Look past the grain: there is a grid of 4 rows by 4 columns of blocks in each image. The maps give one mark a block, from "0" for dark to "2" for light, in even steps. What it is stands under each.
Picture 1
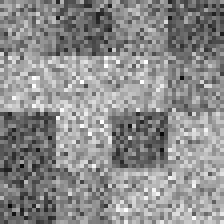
1 0 1 0
2 2 2 1
0 2 0 2
0 1 2 2
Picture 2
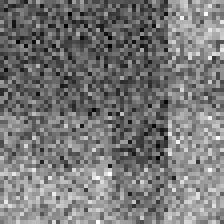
0 0 0 2
0 0 0 1
1 1 0 2
2 2 1 2
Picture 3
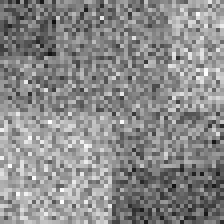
0 1 1 2
1 1 1 2
2 2 1 1
2 2 0 0
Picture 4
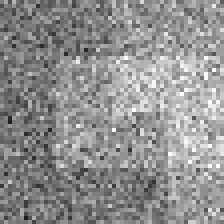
0 0 1 1
0 1 2 2
0 1 1 2
0 0 0 1
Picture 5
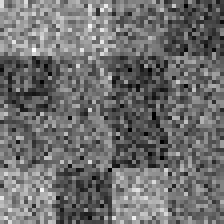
2 2 1 0
0 1 0 1
1 1 0 1
2 0 2 1
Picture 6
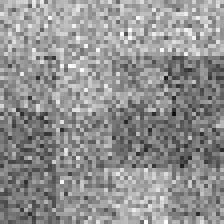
2 2 2 2
1 2 1 0
0 1 0 0
0 1 2 1
